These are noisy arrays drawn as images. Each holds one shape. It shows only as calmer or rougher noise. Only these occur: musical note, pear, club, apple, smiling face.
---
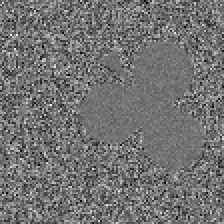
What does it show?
calm club
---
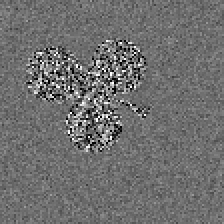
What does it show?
rough club
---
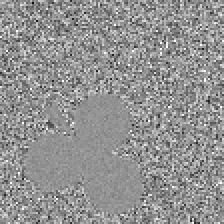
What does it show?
calm club
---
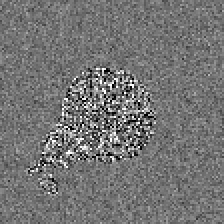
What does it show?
rough pear
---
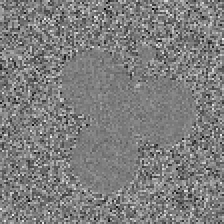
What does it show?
calm club
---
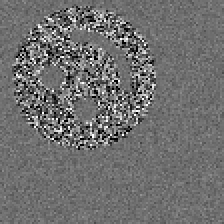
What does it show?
rough smiling face
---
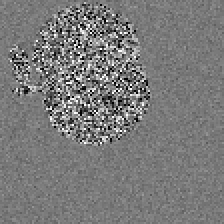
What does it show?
rough apple
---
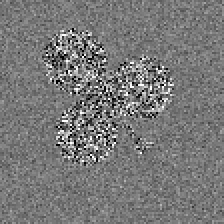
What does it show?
rough club
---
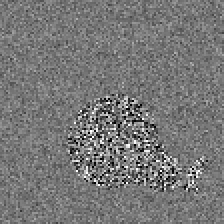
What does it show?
rough pear
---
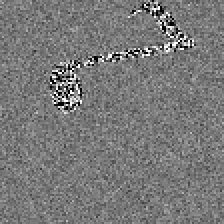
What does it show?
rough musical note
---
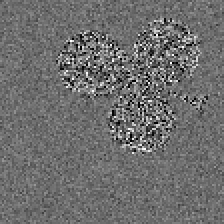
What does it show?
rough club
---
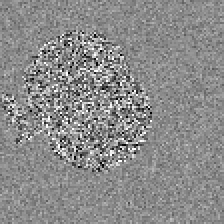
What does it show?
rough apple
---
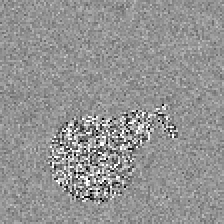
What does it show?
rough pear
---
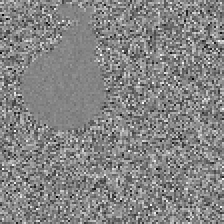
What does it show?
calm pear
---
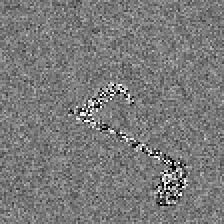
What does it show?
rough musical note
